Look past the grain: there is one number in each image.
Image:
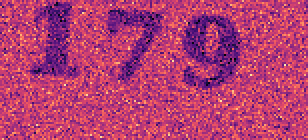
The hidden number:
179
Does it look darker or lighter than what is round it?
darker
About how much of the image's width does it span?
two thirds
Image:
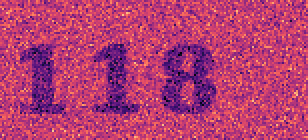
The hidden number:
118
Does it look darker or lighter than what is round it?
darker
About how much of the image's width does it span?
two thirds
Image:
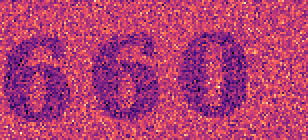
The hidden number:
660
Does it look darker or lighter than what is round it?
darker
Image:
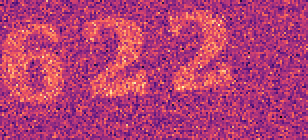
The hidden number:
622
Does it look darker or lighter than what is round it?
lighter
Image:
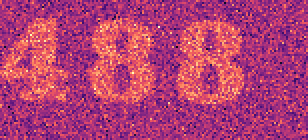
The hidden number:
488
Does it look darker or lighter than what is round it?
lighter
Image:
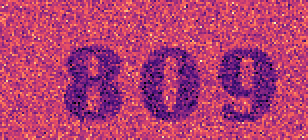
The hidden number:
809
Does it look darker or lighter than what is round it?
darker
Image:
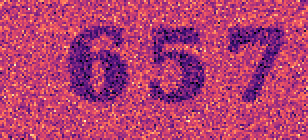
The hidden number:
657
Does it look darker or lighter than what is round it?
darker
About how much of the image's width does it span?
two thirds
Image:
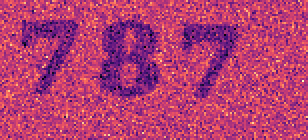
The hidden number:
787
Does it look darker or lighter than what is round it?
darker
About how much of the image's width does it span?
two thirds
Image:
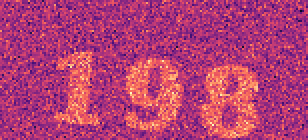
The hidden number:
198
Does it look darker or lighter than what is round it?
lighter
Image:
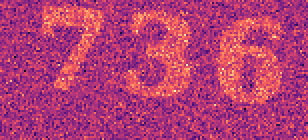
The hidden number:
736
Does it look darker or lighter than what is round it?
lighter
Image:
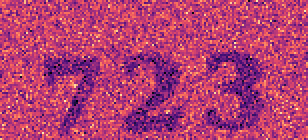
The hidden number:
723
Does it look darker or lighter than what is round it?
darker
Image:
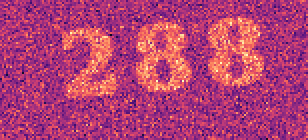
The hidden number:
288
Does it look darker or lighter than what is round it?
lighter
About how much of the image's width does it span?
two thirds
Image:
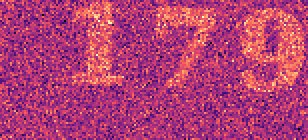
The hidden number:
179
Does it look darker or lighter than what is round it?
lighter
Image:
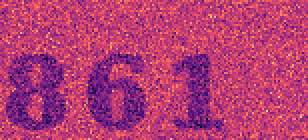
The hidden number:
861
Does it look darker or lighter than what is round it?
darker
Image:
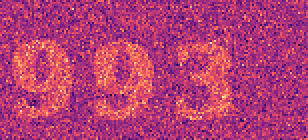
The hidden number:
993
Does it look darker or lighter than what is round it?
lighter
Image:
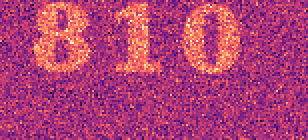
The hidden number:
810
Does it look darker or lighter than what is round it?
lighter
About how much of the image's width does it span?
two thirds
